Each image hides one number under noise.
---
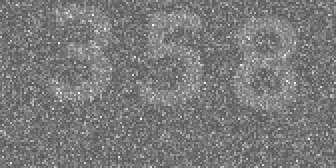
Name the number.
358
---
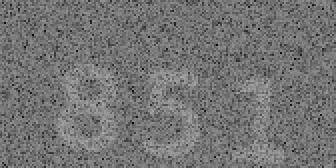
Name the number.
851
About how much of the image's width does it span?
two thirds
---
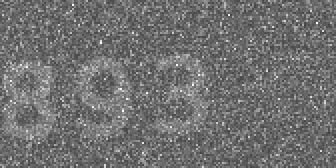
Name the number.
893
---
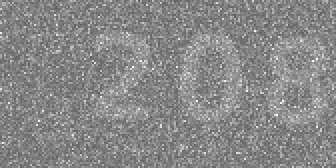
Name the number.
208
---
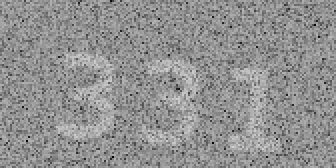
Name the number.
331
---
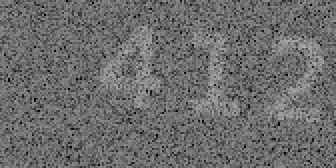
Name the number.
412
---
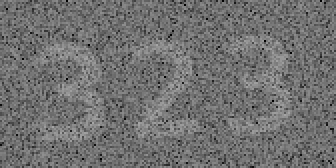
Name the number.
323
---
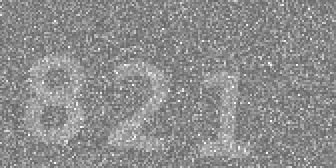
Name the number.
821
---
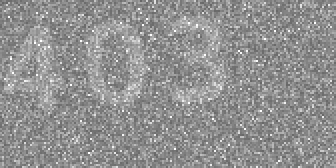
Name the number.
403
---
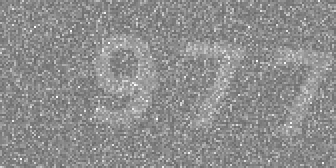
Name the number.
977
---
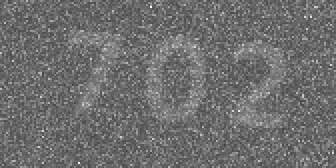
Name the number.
702
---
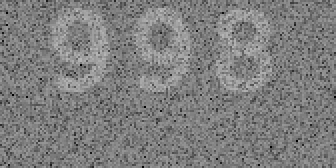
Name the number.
998
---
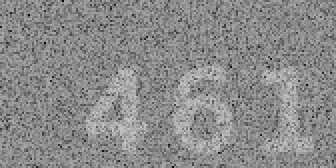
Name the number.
461
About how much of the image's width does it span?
two thirds
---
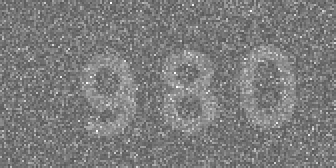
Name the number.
980
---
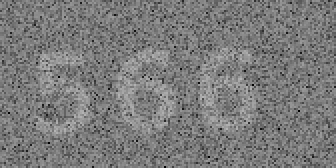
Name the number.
566
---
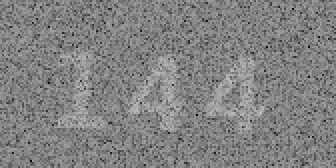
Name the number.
144
